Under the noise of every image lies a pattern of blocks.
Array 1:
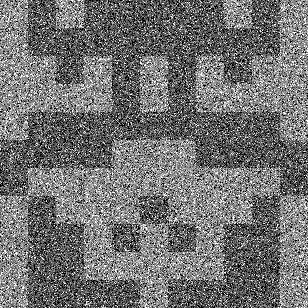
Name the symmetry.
left and right mirror each other
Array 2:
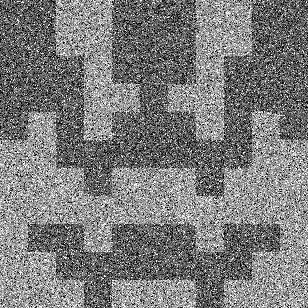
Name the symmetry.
left and right mirror each other
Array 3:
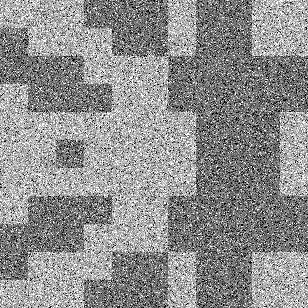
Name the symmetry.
top and bottom mirror each other
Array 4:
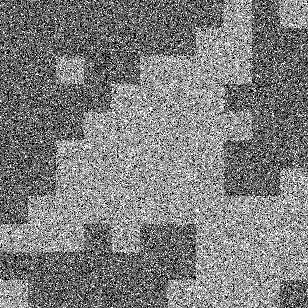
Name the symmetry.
mirrored about the diagonal from the top left
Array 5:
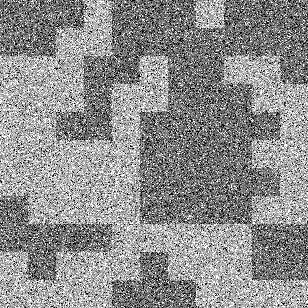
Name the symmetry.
no symmetry
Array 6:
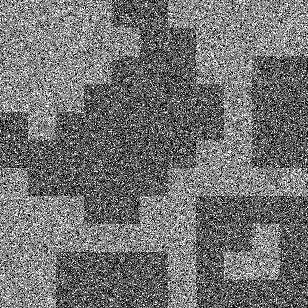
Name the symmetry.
mirrored about the diagonal from the top left
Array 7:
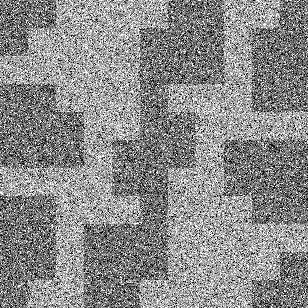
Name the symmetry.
the same after a half turn
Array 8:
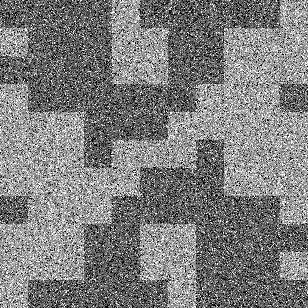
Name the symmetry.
the same after a half turn
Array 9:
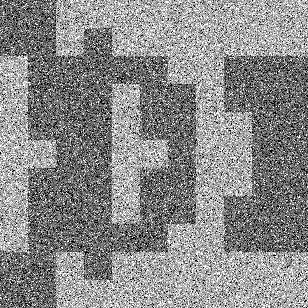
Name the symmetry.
top and bottom mirror each other
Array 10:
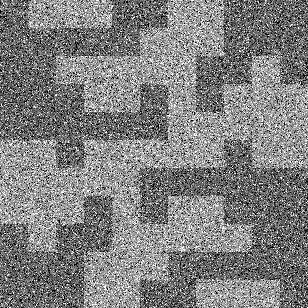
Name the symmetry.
the same after a half turn
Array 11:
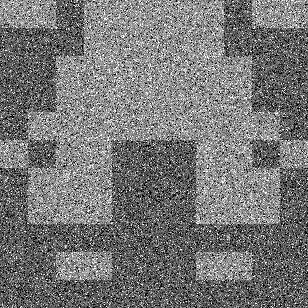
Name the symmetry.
left and right mirror each other
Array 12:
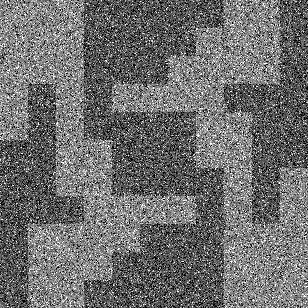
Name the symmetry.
the same after a half turn
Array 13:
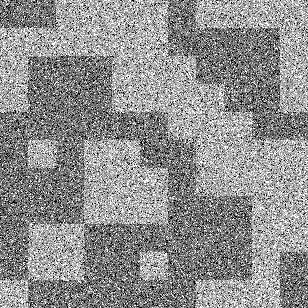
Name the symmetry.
mirrored about the diagonal from the bottom left
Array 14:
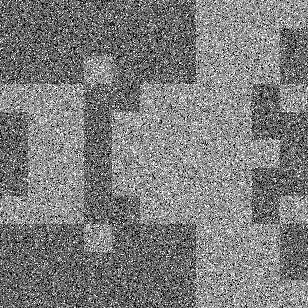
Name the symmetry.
top and bottom mirror each other
